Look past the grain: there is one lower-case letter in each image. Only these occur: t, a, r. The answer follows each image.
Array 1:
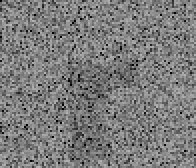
r
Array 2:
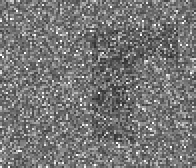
r
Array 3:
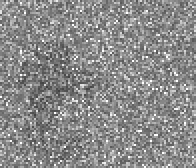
t
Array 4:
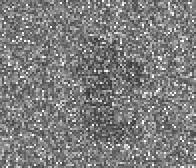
t
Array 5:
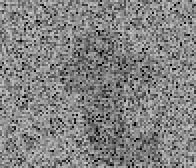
t
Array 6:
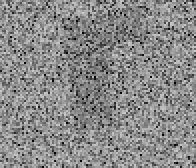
r
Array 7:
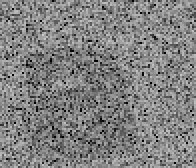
a
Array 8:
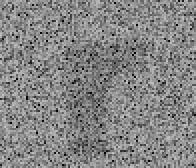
r
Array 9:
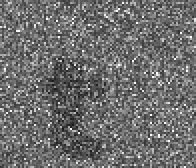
t
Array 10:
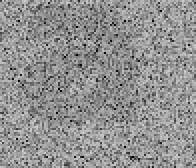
a
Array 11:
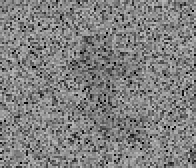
t
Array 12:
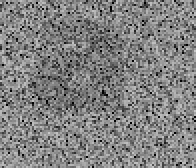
a
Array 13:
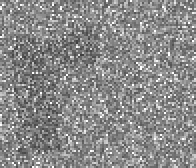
r
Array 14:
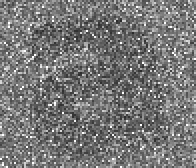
a
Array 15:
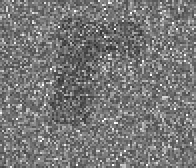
r
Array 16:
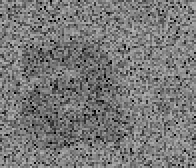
a
